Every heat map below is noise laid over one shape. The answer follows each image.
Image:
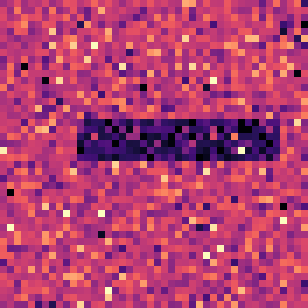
bar
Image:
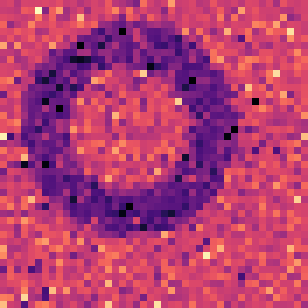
ring
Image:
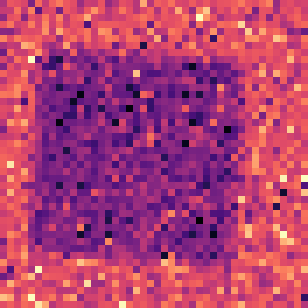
square
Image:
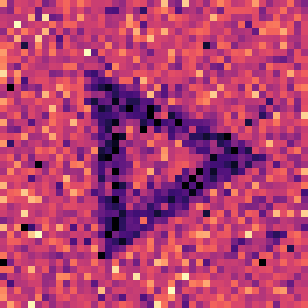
triangle frame
